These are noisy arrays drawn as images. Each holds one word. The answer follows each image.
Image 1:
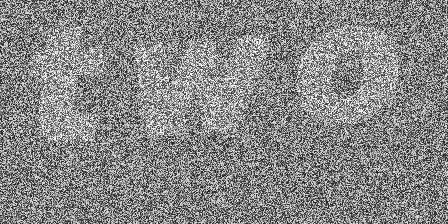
two
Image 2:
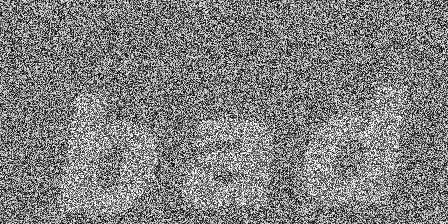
bad
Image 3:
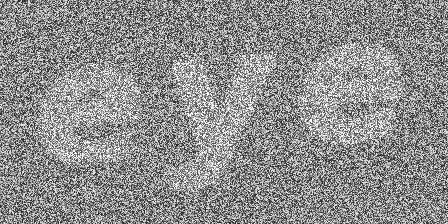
eye
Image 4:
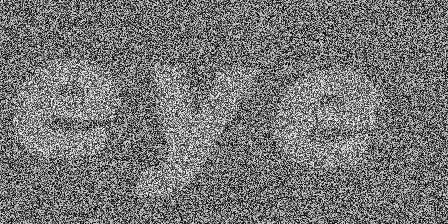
eye
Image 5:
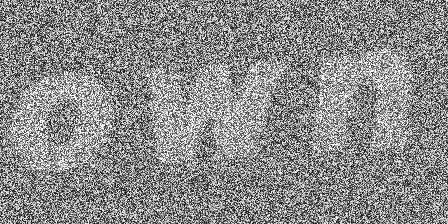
own
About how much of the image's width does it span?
nearly all
